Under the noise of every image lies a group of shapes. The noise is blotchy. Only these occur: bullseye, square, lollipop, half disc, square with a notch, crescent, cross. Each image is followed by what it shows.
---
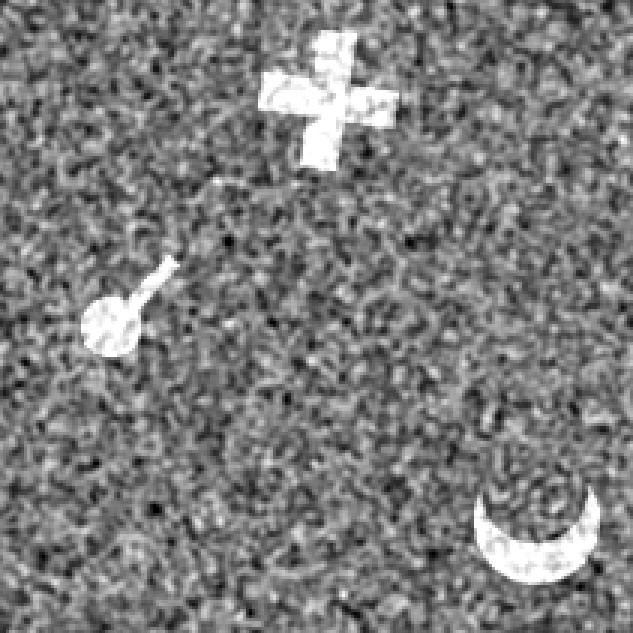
top middle: cross; middle left: lollipop; bottom right: crescent
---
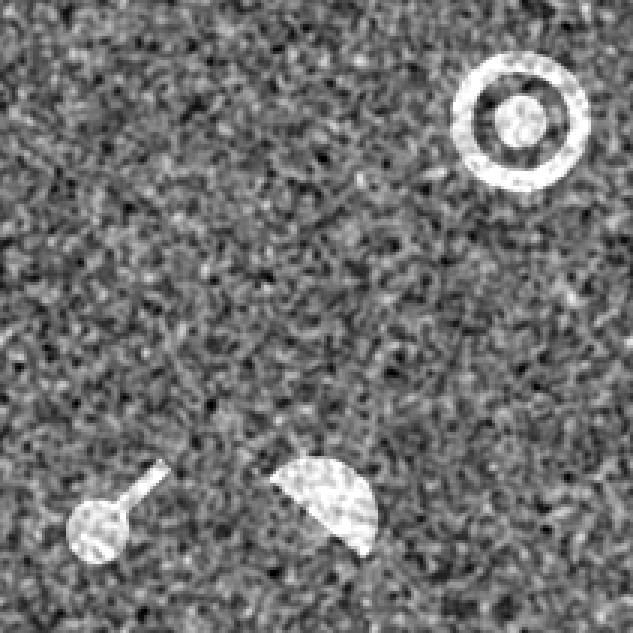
top right: bullseye; bottom left: lollipop; bottom middle: half disc
